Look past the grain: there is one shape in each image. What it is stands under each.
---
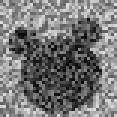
bear's head
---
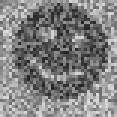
smiling face
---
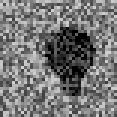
light bulb
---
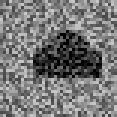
cloud
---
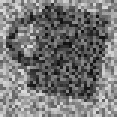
cup
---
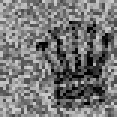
chess queen
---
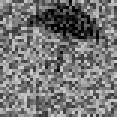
umbrella
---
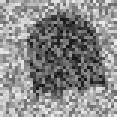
ghost
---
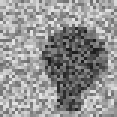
light bulb
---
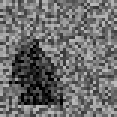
chess knight
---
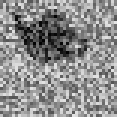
teapot
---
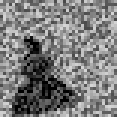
chess pawn
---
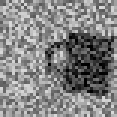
cup
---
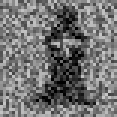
chess bishop
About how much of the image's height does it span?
nearly all
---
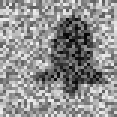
bell
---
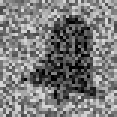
bell
